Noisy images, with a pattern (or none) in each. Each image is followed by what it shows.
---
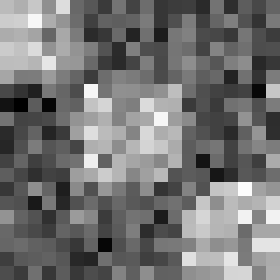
blocks along the diagonal
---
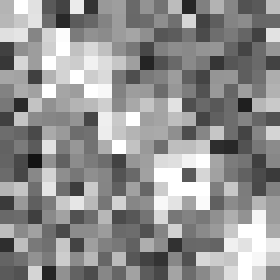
blocks along the diagonal
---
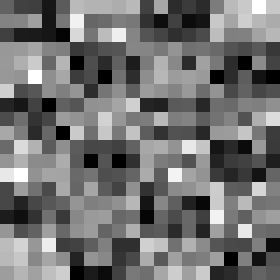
a checkerboard
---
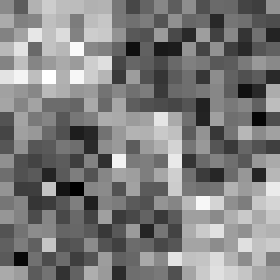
blocks along the diagonal
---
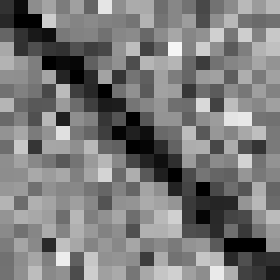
a diagonal band
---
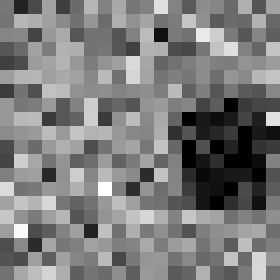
one block
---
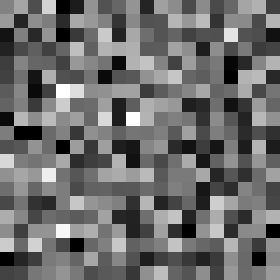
only noise
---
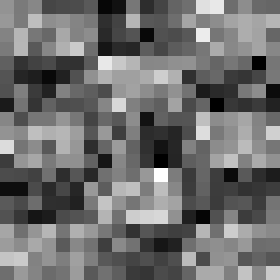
a checkerboard
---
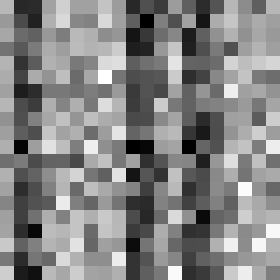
bands of columns
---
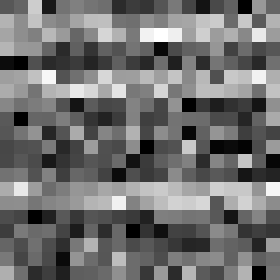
bands of rows
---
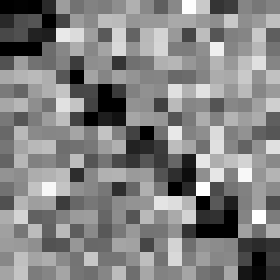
blocks along the diagonal
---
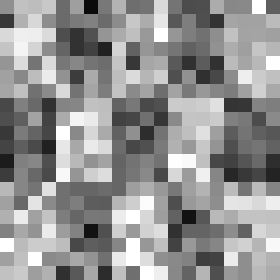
a checkerboard
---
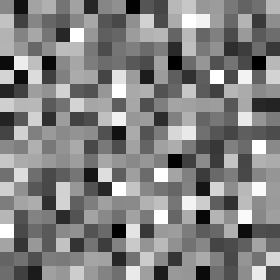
only noise
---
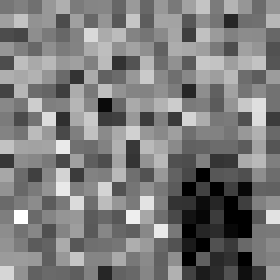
one block
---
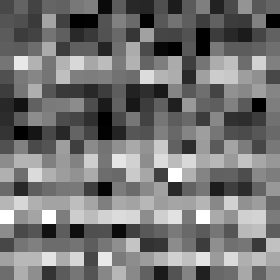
bands of rows
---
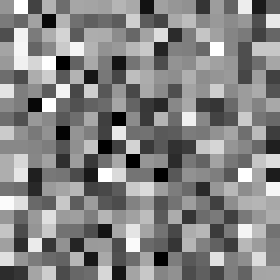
only noise
